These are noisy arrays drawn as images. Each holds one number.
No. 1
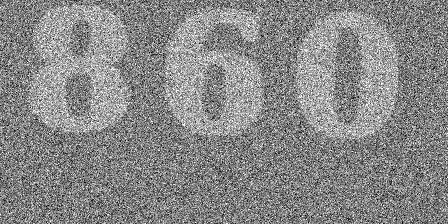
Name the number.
860
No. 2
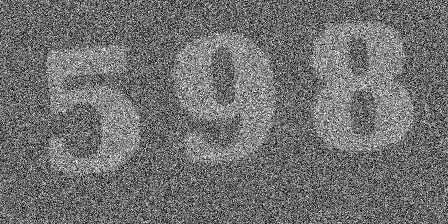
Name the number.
598
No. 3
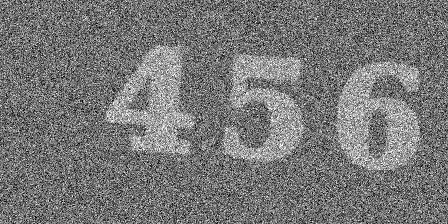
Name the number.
456
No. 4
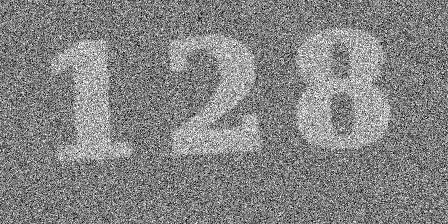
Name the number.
128
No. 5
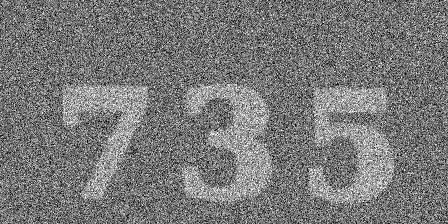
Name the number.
735
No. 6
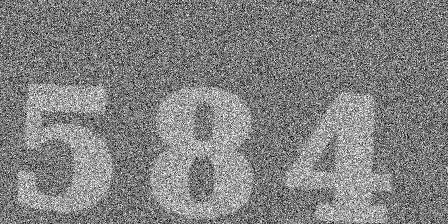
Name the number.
584
